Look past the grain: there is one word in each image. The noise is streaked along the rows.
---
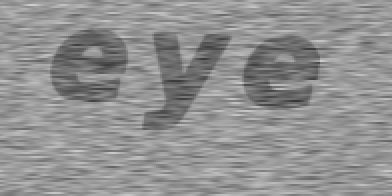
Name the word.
eye
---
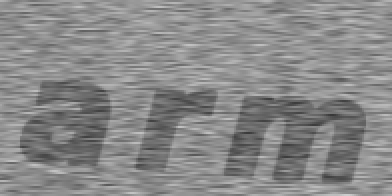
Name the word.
arm
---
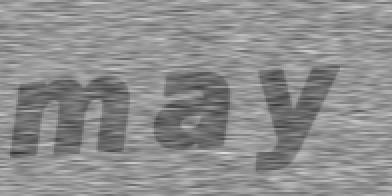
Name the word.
may
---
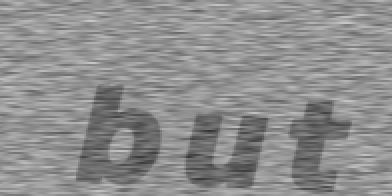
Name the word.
but
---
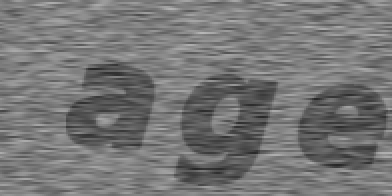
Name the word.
age
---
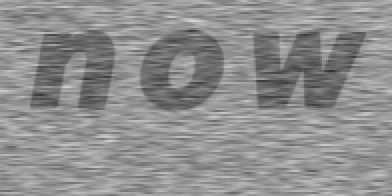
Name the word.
now
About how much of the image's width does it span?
nearly all
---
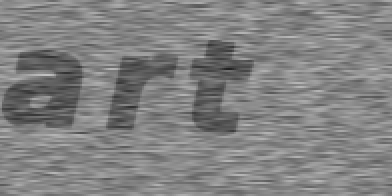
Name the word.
art
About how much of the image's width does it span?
two thirds
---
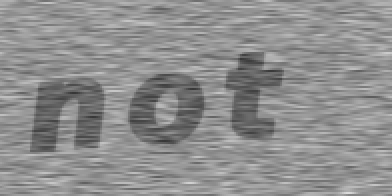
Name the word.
not
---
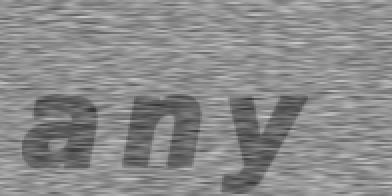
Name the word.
any
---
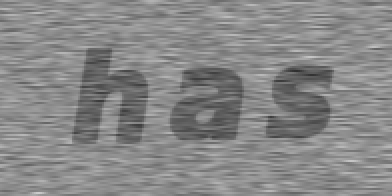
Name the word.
has
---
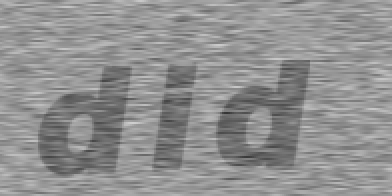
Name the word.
did
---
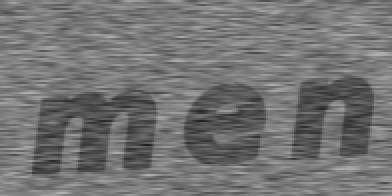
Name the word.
men
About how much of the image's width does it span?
nearly all
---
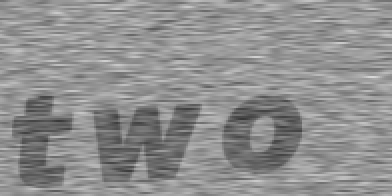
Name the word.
two
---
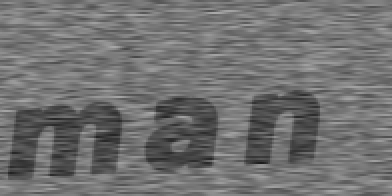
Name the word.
man
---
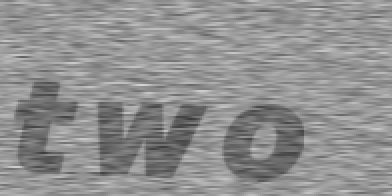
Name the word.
two
